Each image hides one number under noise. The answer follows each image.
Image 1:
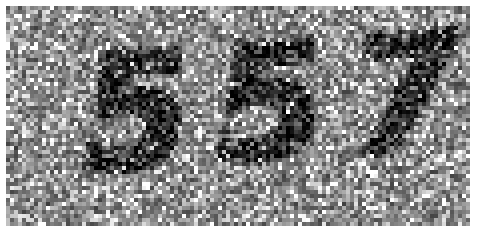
557
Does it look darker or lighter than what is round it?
darker
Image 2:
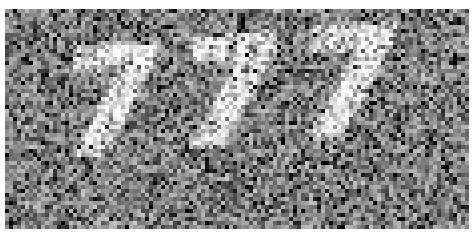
777
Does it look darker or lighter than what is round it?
lighter
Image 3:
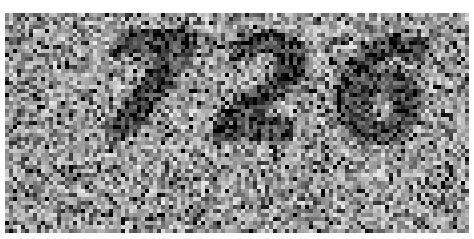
726
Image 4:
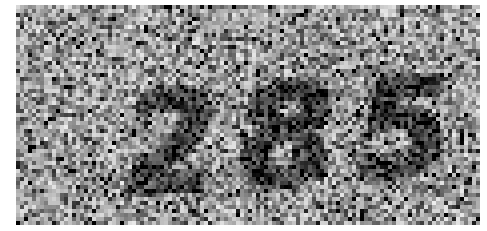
285
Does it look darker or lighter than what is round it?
darker
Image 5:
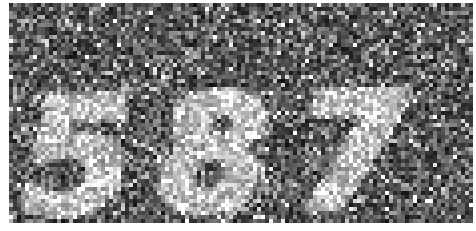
587
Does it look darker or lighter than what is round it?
lighter
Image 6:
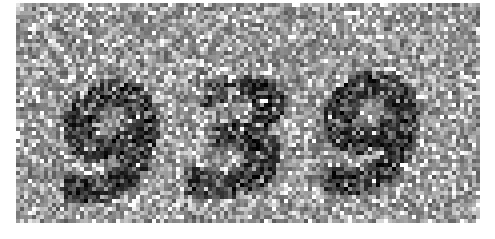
939
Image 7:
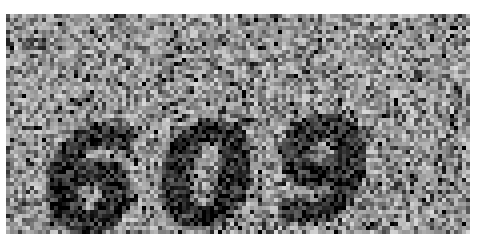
609
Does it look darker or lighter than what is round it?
darker
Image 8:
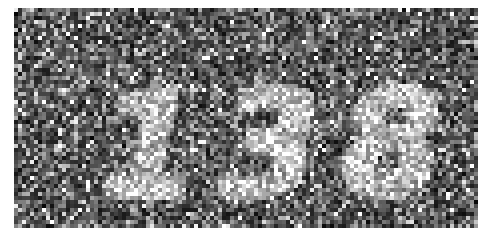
138
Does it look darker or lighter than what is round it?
lighter
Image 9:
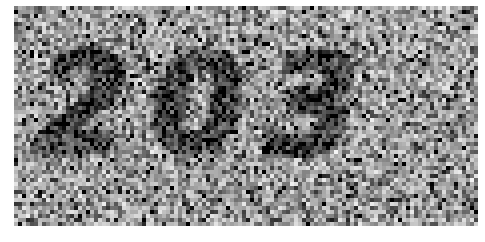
203
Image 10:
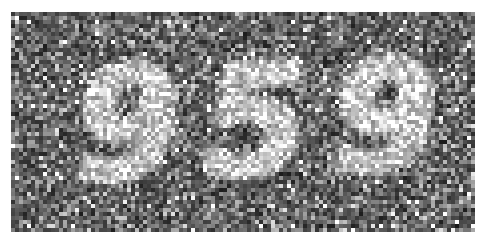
959
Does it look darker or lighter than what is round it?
lighter
